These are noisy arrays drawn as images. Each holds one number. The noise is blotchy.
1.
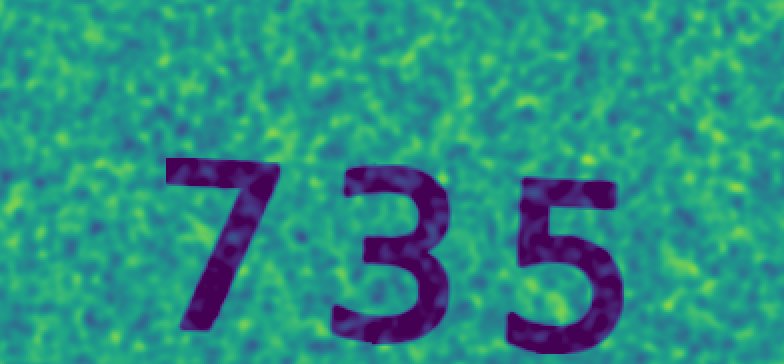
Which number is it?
735
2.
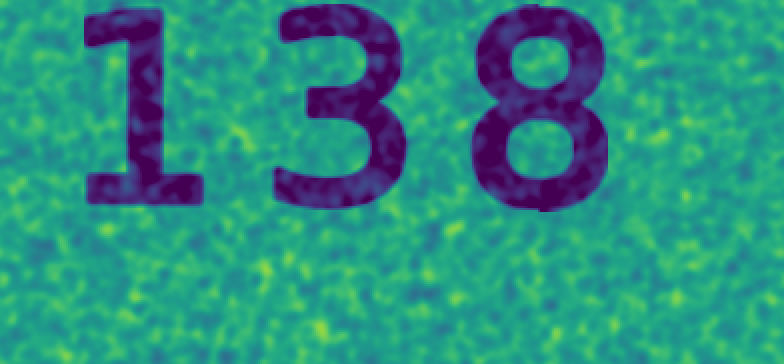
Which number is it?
138
